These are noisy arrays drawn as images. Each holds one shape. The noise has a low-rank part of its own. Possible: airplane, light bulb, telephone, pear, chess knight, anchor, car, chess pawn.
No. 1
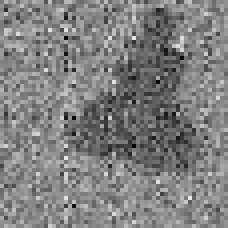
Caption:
dark chess pawn
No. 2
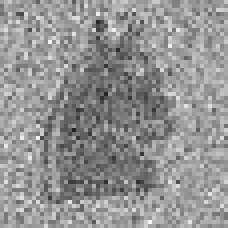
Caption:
dark chess knight
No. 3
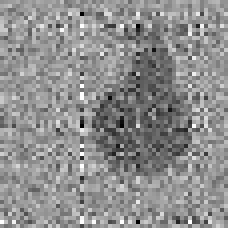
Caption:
dark pear
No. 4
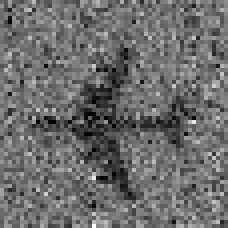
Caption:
dark airplane
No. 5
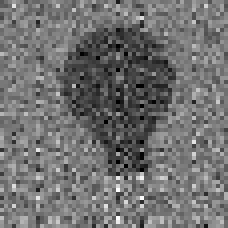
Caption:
dark light bulb
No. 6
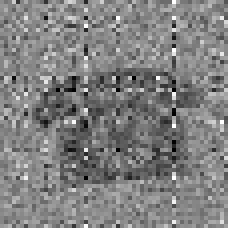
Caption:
dark telephone
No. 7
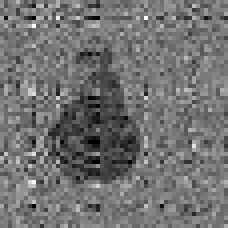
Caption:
dark pear
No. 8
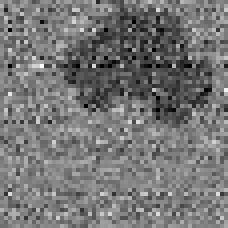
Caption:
dark car
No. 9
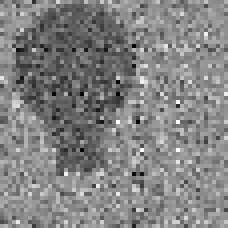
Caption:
dark light bulb
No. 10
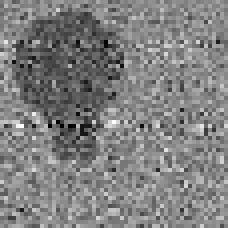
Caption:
dark light bulb
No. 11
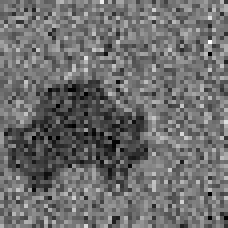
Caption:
dark car
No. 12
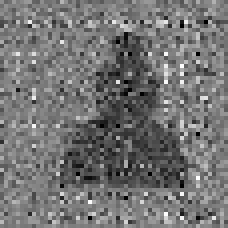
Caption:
dark chess pawn
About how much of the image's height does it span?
two thirds
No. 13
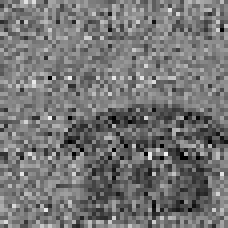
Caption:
dark telephone
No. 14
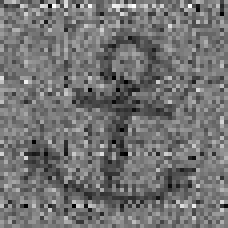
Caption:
dark anchor
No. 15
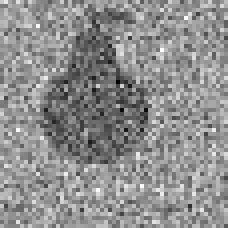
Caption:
dark pear
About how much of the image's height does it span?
two thirds
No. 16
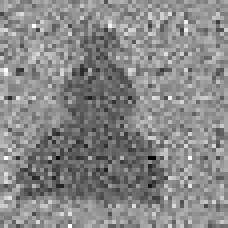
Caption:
dark chess pawn
